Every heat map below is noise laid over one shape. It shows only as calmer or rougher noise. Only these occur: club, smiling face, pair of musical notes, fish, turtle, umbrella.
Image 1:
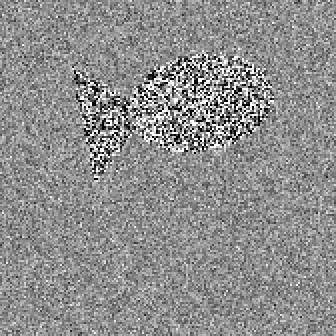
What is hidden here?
rough fish
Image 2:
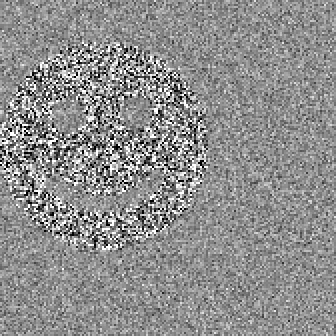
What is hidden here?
rough smiling face
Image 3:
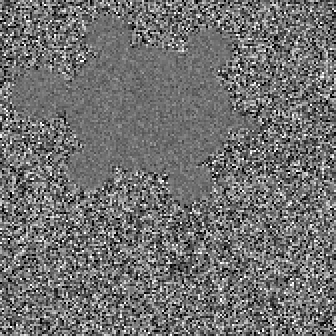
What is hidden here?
calm turtle
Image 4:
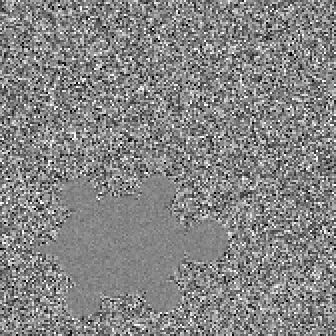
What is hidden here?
calm turtle
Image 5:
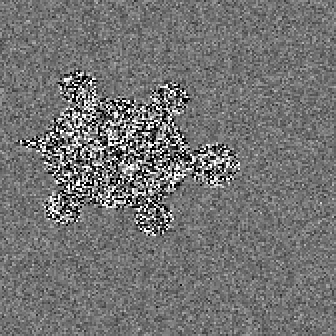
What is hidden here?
rough turtle
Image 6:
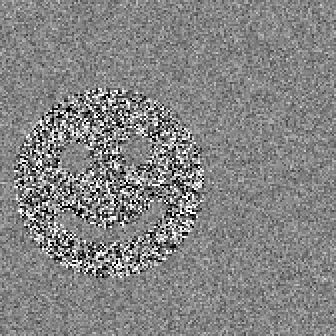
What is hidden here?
rough smiling face
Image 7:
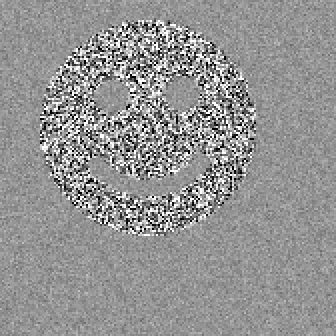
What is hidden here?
rough smiling face
